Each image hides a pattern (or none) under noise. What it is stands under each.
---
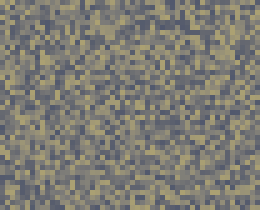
only noise
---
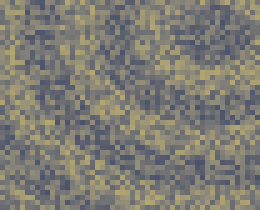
rings round one point
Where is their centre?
top right
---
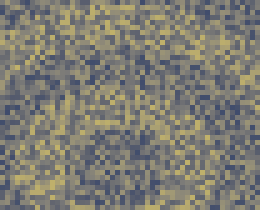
rings round one point
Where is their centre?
bottom middle
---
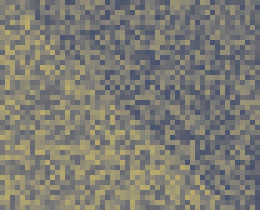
a sharp edge
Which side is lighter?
bottom left
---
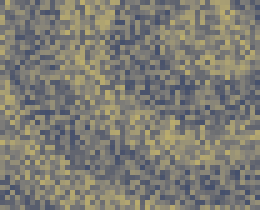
rings round one point
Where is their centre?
top right
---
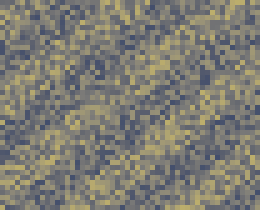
diagonal stripes
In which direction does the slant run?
bottom left to top right
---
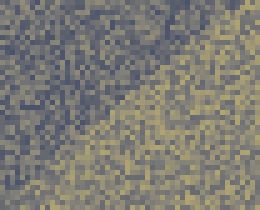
a sharp edge
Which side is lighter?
bottom right
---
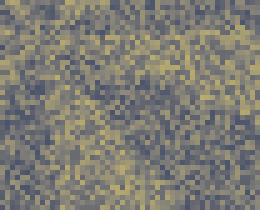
spokes from one point
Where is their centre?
top left
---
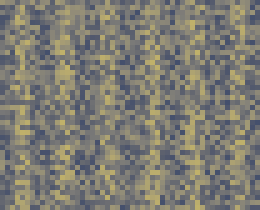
vertical stripes
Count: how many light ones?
6
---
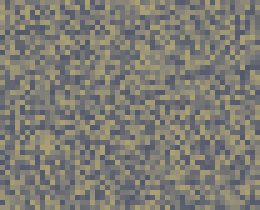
only noise
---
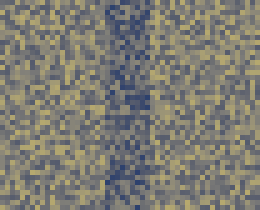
one vertical stripe
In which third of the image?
middle
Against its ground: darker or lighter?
darker
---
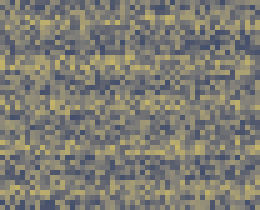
horizontal stripes
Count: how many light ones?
5
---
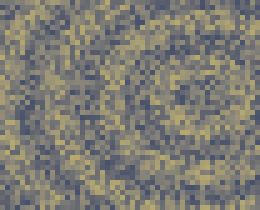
rings round one point
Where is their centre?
middle right
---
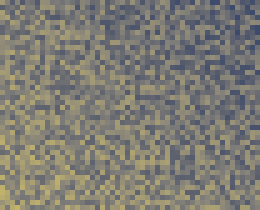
a smooth slope
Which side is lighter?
bottom left
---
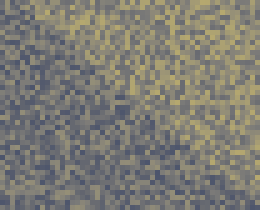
a sharp edge
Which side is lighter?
top right
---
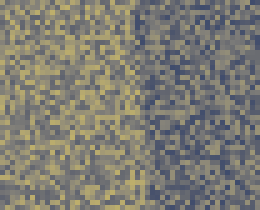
a sharp edge
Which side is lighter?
left
